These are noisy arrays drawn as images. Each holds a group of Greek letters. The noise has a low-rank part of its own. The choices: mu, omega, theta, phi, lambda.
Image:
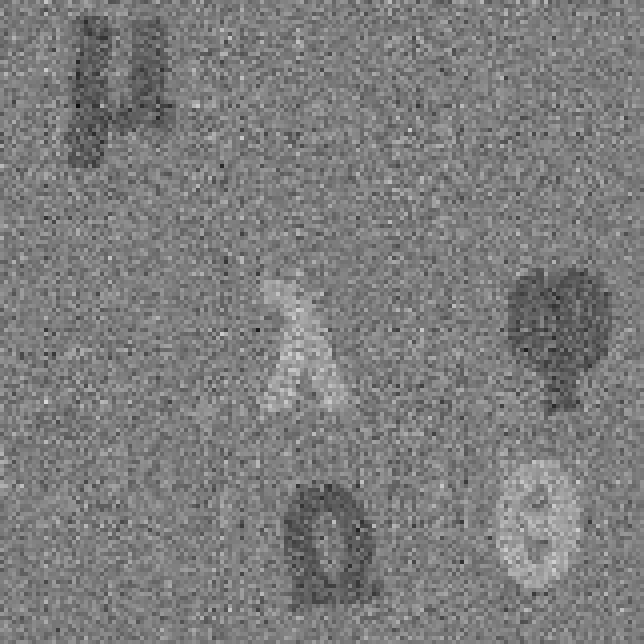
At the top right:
nothing
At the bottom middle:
omega
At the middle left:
nothing
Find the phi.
middle right
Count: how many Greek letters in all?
5
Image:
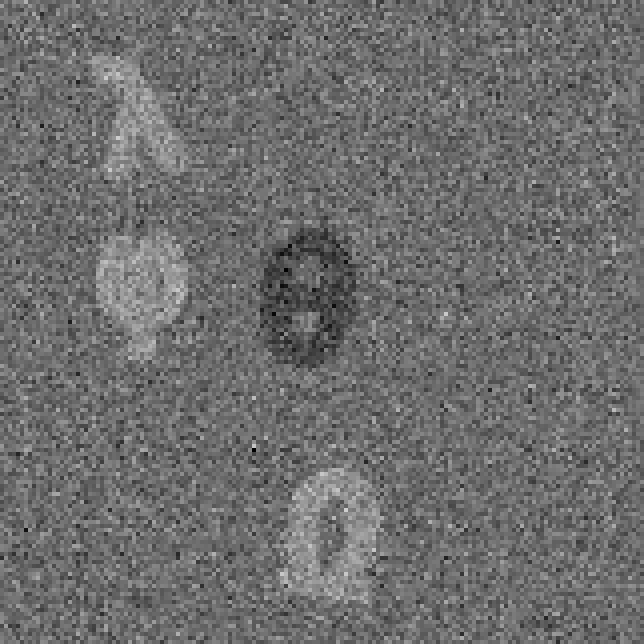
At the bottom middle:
omega
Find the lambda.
top left
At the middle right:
nothing
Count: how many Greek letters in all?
4
